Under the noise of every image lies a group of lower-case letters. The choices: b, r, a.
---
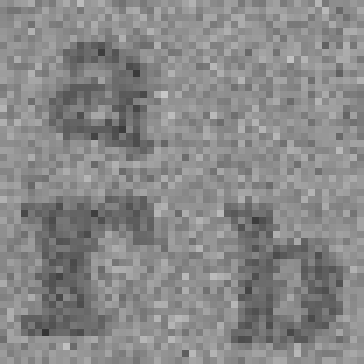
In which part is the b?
bottom right
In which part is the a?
top left
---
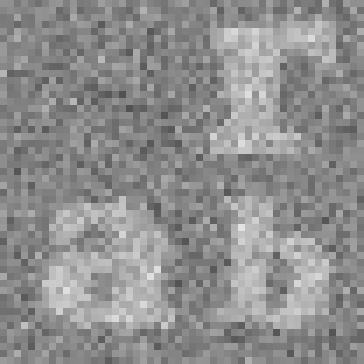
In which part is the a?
bottom left
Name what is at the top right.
r
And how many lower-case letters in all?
3
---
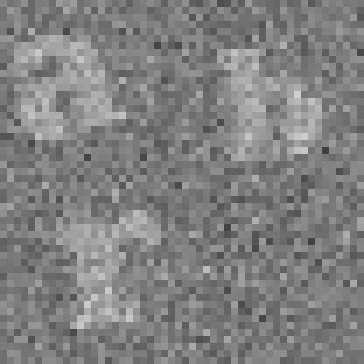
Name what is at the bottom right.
nothing
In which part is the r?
bottom left
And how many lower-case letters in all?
3
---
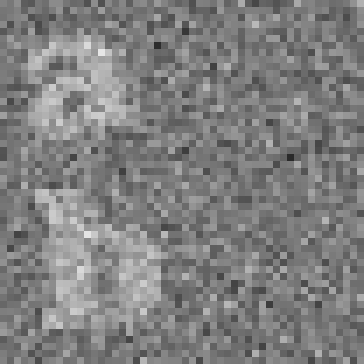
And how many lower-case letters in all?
2
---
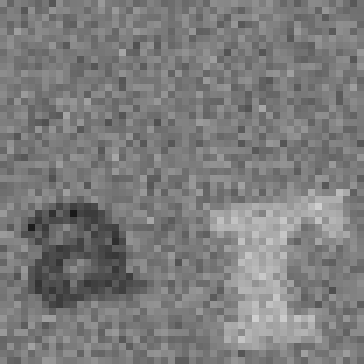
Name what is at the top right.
nothing
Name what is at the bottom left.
a
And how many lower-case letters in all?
2
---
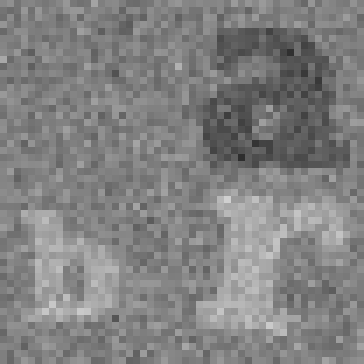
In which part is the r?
bottom right
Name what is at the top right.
a
